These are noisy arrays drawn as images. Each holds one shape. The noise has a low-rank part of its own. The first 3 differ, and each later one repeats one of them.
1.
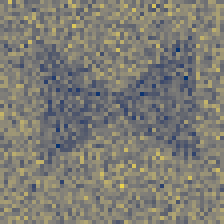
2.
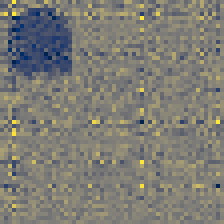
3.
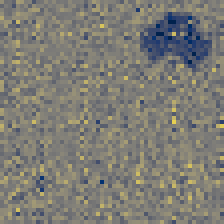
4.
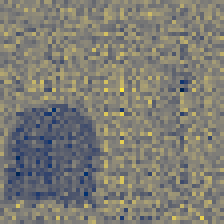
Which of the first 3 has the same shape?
2
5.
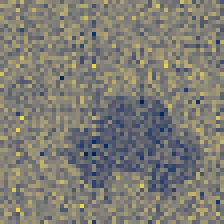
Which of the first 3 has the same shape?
3
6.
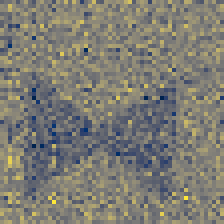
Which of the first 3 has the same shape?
1
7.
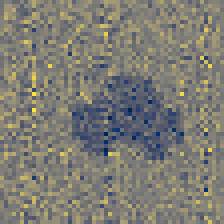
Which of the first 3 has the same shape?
3
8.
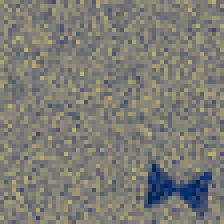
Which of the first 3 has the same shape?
1
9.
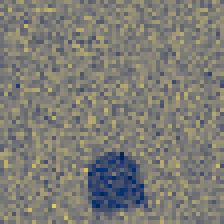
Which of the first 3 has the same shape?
2
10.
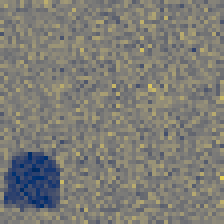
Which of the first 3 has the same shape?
2
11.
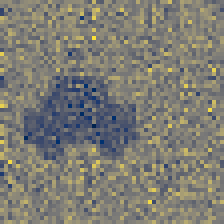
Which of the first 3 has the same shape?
3
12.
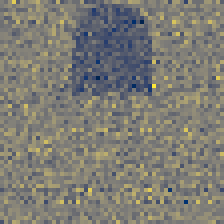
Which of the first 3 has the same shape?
2
